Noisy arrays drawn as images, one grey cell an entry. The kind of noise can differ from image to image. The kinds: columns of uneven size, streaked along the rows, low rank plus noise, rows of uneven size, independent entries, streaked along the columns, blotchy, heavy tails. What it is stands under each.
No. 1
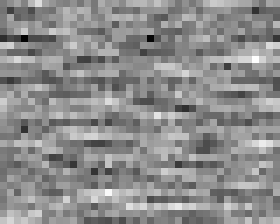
streaked along the rows
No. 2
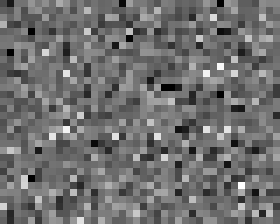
heavy tails
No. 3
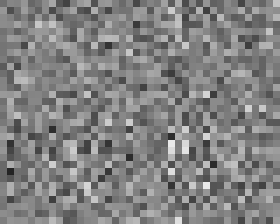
low rank plus noise
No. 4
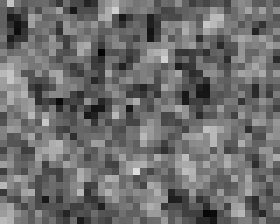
blotchy
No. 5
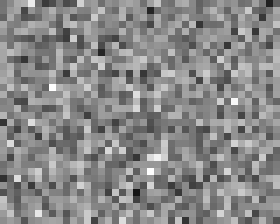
independent entries
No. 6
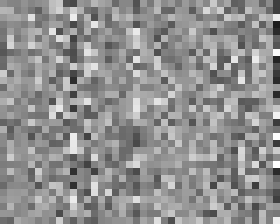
columns of uneven size
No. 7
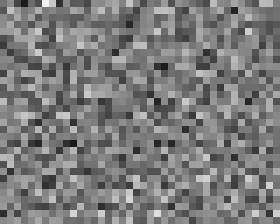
low rank plus noise
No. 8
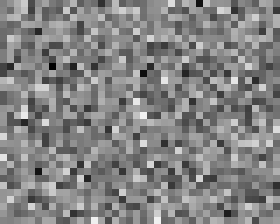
independent entries
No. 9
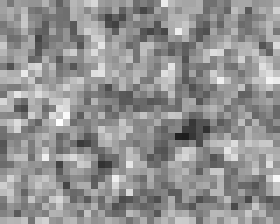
blotchy
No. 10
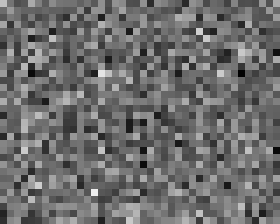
low rank plus noise
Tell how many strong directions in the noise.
three or four
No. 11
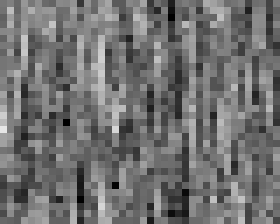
streaked along the columns
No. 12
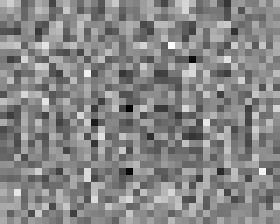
low rank plus noise
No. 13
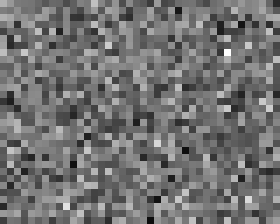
independent entries
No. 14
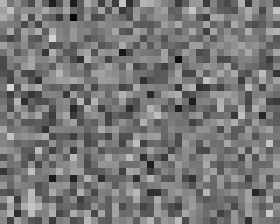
low rank plus noise
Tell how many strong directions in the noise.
two
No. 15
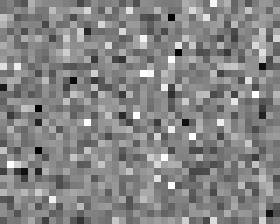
heavy tails
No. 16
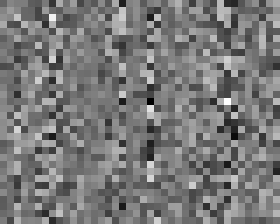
columns of uneven size
